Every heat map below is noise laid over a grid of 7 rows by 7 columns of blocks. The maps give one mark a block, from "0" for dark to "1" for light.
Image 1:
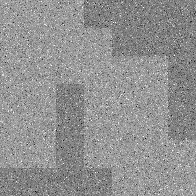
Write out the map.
1110000
1111000
1111110
1101110
1101110
1101111
0000111
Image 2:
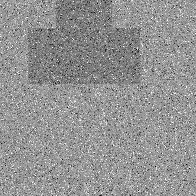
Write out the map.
1100111
1000011
1000011
1111111
1111111
1111111
1111111
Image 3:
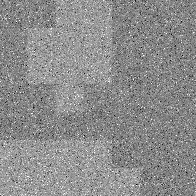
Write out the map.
0011000
0111000
0111000
0010000
0000000
1111000
1111100
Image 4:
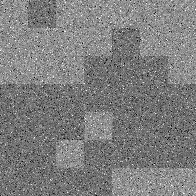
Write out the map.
1011111
1111011
1110001
0000000
0001000
0010000
0000111
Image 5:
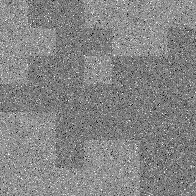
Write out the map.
1001111
1100110
1001000
0000000
1100000
1101100
1111100
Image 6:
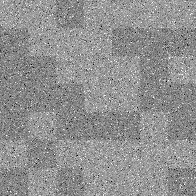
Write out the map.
1101111
0111000
0011101
0001100
0100010
1011111
0101110
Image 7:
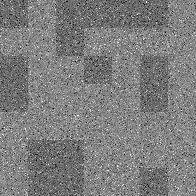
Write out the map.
0100001
1101111
0110101
0111101
1111111
1001111
1001101
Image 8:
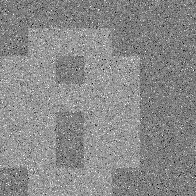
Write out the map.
0000000
0111000
1101100
1111100
1101100
1101100
0111000
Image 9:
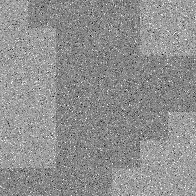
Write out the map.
1000011
1100011
1100000
1100000
1100001
1100011
0000111
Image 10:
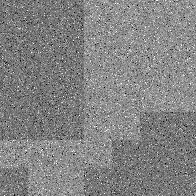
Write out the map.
0001111
0001111
0001111
0001111
0001100
1111000
0110000
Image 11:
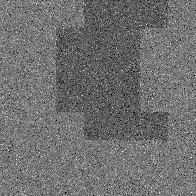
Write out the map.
1110001
1100011
1100011
1100011
1110001
1111111
1111111
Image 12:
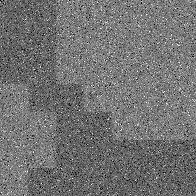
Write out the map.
0011111
0011111
0011111
1001111
1100111
1100000
1000000
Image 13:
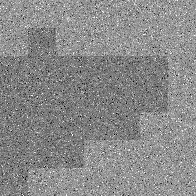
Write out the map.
1111111
1011111
0000001
0000001
0000011
0001111
0111111
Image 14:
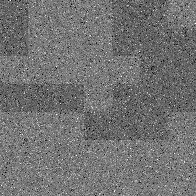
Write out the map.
0111001
0111000
1111100
0001000
1110001
1111111
1111111
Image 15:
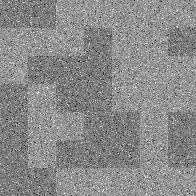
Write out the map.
0011111
1110110
1000111
0100111
0110010
0100010
0011111
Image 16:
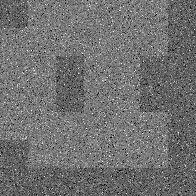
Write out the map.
0111110
1111110
1101100
1101100
1111110
0111110
0000000
